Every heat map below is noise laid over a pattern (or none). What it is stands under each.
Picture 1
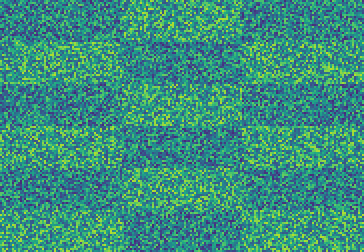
a checkerboard
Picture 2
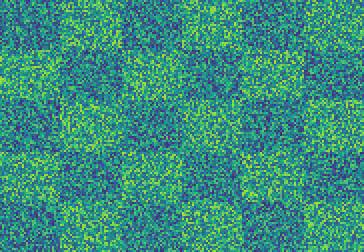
a checkerboard
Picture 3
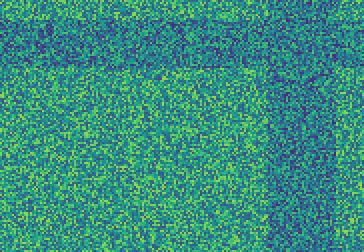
bands of rows crossing bands of columns
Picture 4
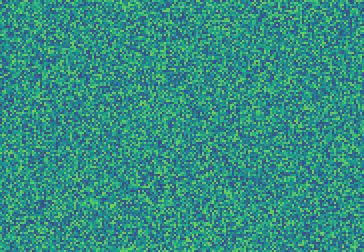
only noise
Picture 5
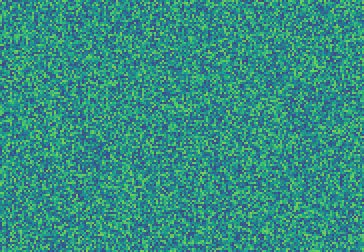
only noise
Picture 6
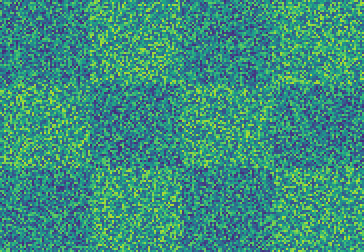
a checkerboard
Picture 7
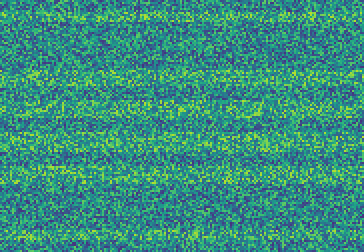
bands of rows
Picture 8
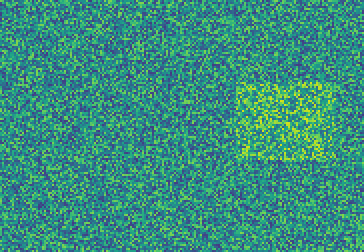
one block
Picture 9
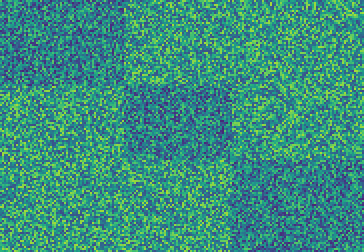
blocks along the diagonal
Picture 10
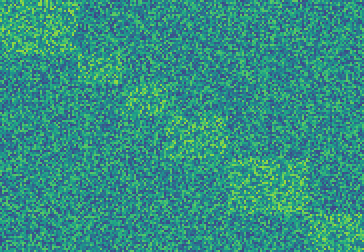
blocks along the diagonal
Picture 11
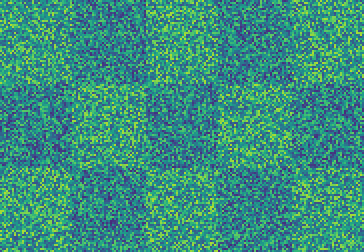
a checkerboard
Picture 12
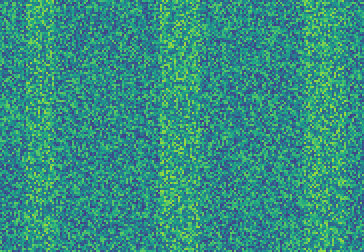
bands of columns
